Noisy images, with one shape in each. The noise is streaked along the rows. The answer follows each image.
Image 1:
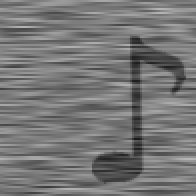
musical note
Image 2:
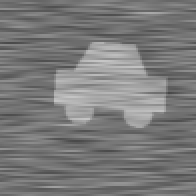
car
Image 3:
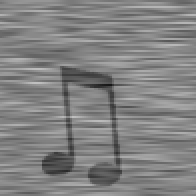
pair of musical notes
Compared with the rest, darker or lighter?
darker
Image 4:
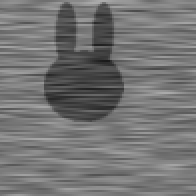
rabbit's head
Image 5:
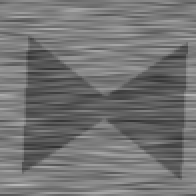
bow tie
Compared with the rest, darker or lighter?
darker
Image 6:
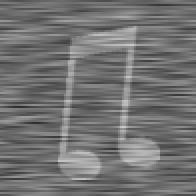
pair of musical notes
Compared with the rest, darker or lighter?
lighter
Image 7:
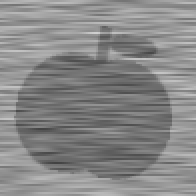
apple
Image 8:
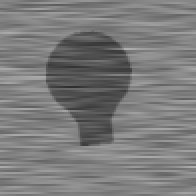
light bulb
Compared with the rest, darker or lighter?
darker
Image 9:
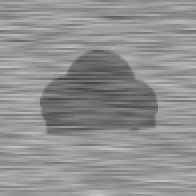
cloud
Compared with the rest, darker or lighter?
darker
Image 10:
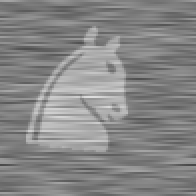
chess knight
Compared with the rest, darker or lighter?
lighter
